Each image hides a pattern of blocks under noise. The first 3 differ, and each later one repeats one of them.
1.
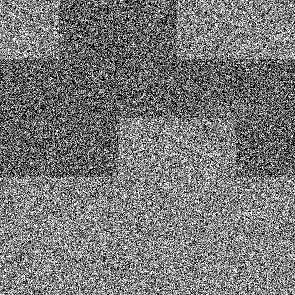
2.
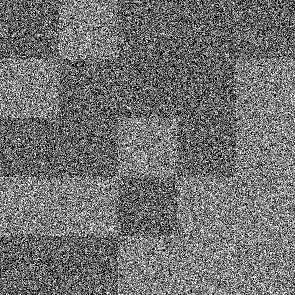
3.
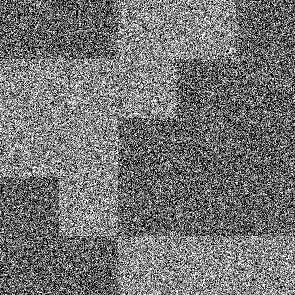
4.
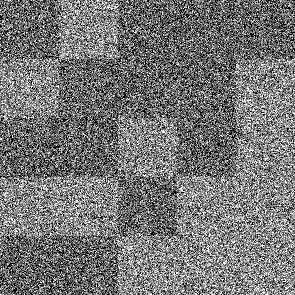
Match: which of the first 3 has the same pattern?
2
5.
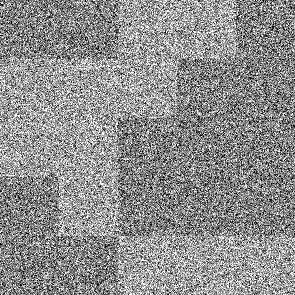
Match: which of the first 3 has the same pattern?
3
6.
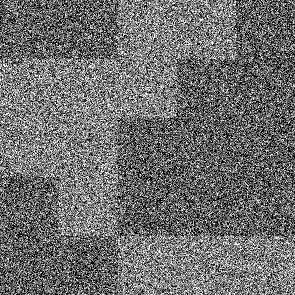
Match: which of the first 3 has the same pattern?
3
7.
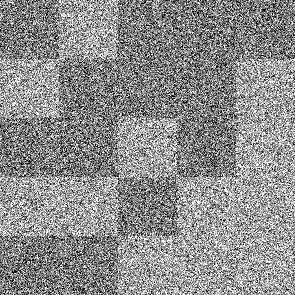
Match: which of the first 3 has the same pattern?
2
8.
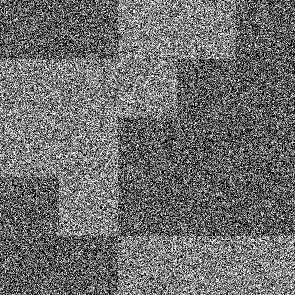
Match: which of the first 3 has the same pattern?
3
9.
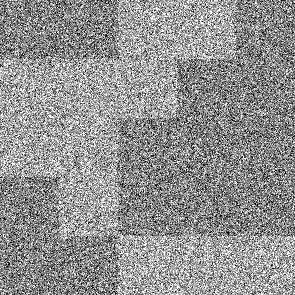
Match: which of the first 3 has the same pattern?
3
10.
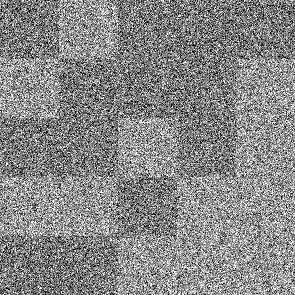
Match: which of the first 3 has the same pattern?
2
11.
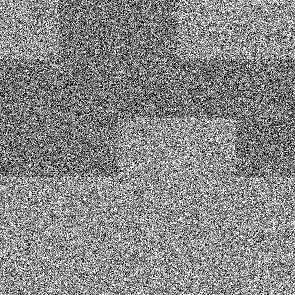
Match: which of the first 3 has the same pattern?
1
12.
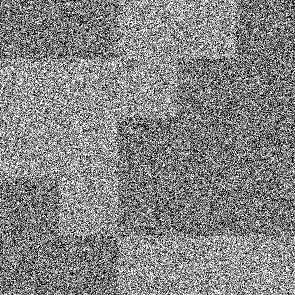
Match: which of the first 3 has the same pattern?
3
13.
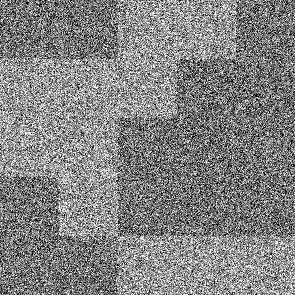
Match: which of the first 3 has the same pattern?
3
